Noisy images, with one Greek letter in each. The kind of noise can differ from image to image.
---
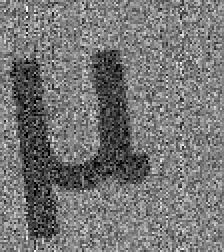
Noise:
columns of uneven size
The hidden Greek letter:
mu
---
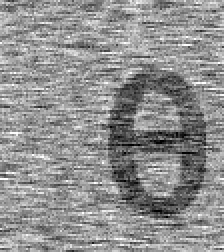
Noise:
streaked along the rows
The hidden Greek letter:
theta
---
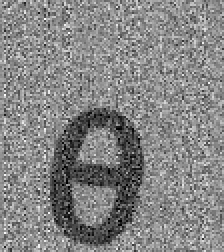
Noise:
columns of uneven size
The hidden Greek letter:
theta
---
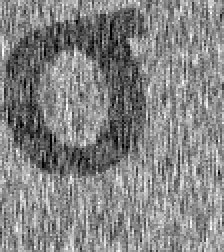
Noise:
streaked along the columns
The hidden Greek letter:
sigma
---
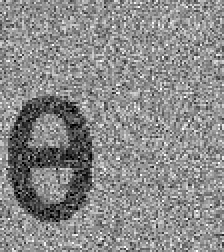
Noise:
low rank plus noise
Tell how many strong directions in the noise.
one
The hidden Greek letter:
theta
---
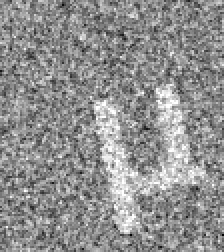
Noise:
blotchy
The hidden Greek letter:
mu
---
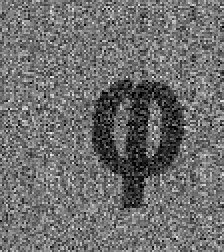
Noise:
low rank plus noise
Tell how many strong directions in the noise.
two
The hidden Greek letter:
phi
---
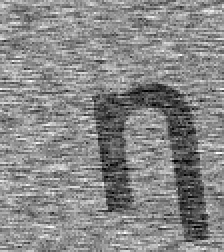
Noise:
streaked along the rows
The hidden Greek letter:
eta
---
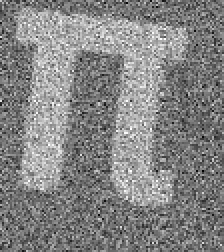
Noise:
low rank plus noise
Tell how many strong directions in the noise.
one
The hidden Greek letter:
pi
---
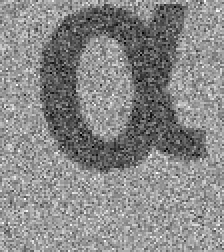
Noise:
independent entries
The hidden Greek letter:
alpha
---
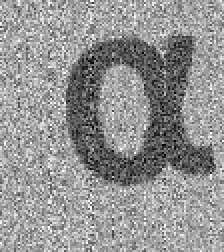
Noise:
columns of uneven size
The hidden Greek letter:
alpha
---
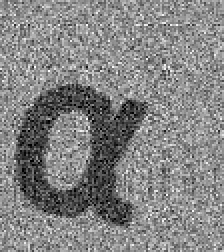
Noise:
low rank plus noise
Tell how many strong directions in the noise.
one
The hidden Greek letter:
alpha
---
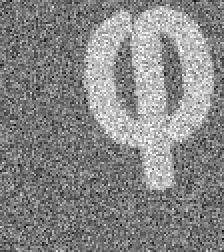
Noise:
independent entries
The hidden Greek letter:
phi
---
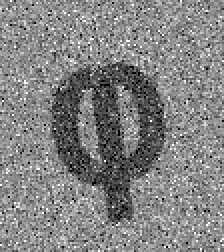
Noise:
heavy tails
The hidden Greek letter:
phi
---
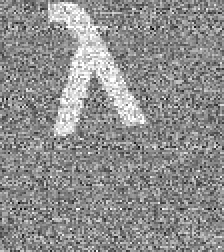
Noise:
rows of uneven size
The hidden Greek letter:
lambda
